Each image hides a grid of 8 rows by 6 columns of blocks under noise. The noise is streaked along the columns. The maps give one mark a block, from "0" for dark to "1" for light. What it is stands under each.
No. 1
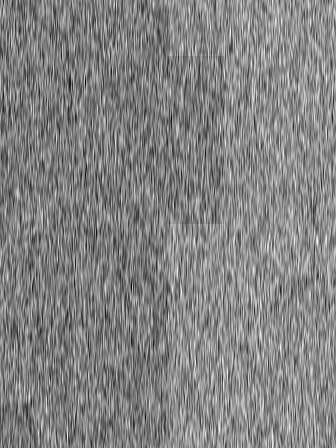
0 0 0 1 1 1
0 0 0 0 1 1
0 0 0 0 1 1
0 0 0 0 1 1
0 0 0 1 1 1
0 0 0 1 1 1
0 0 0 1 1 1
0 0 0 1 1 1
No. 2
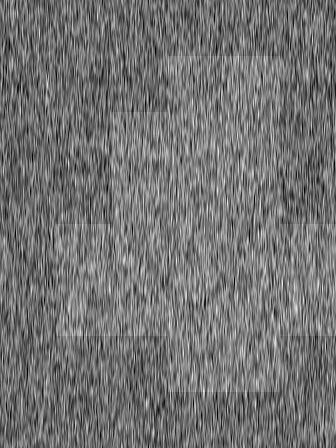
0 0 0 0 0 0
0 0 0 1 1 0
0 0 1 1 1 0
0 0 1 1 1 0
0 1 1 1 1 1
0 1 1 1 1 1
0 0 0 1 1 0
0 0 0 0 0 0
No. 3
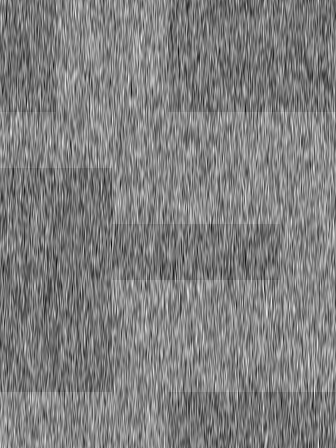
0 1 1 0 0 0
0 1 1 0 0 0
1 1 1 1 1 1
0 0 1 1 1 1
0 0 0 0 0 1
0 0 1 1 1 1
0 0 1 1 1 1
1 1 1 0 0 0
